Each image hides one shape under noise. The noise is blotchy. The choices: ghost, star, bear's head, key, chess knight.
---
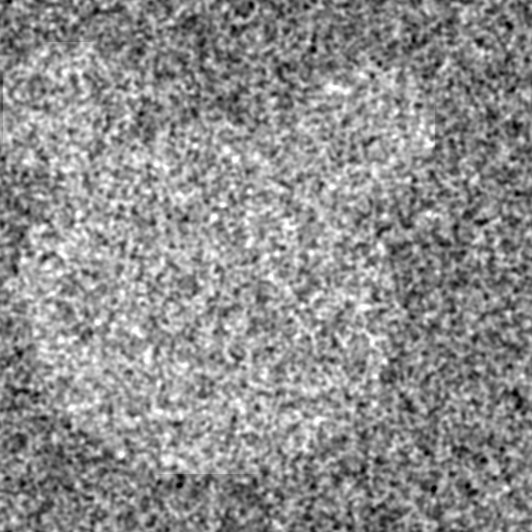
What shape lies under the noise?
bear's head
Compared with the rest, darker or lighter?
lighter
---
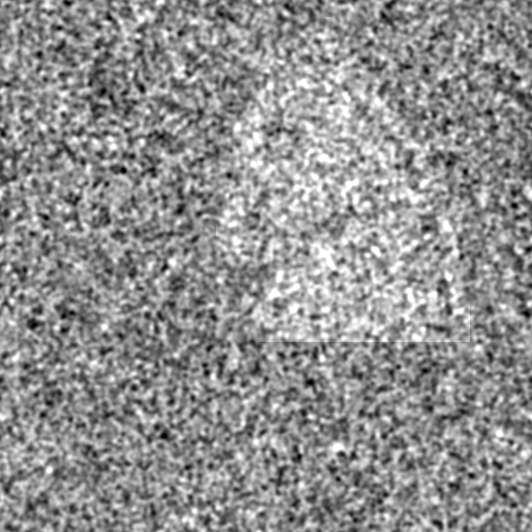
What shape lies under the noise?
chess knight
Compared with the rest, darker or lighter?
lighter
